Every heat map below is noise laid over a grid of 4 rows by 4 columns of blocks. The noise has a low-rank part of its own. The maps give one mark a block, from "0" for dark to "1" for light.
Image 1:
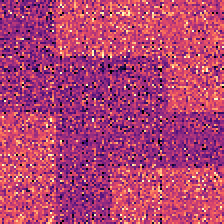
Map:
0111
0001
1000
1011
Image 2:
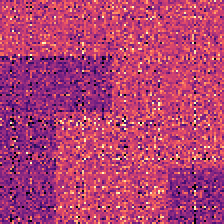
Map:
1111
0011
0111
0110
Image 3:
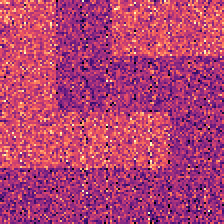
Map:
1011
1000
1110
0000
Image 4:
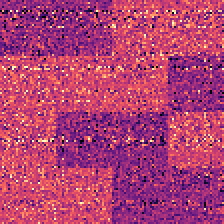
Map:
0011
1110
1001
1100
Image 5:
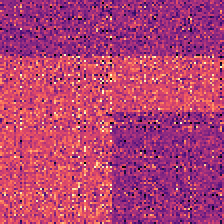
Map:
0000
1111
1100
1100
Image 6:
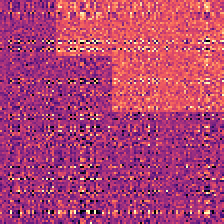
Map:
0111
0011
0000
0000
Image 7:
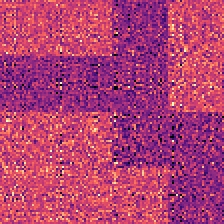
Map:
1101
0001
1100
1110
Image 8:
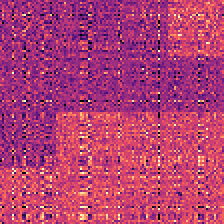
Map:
0001
0000
0111
1111
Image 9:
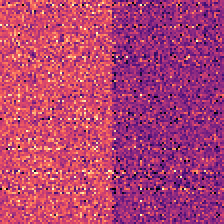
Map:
1100
1100
1100
1100
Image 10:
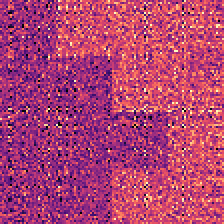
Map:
0111
0011
0001
0011
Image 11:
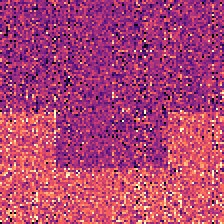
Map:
0000
0000
1001
1111
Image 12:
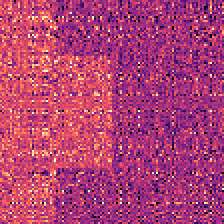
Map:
1000
1100
1100
1000
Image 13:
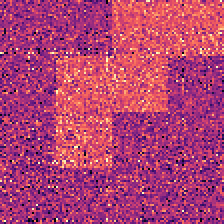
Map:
0011
0110
0100
0000
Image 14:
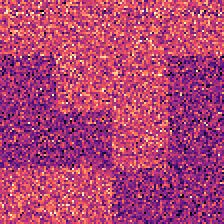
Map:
1111
0110
0010
1100
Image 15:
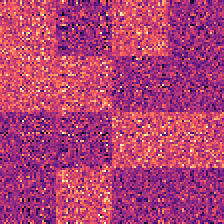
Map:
1010
1100
0011
0100
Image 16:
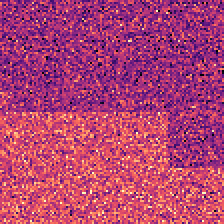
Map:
0000
0000
1110
1111
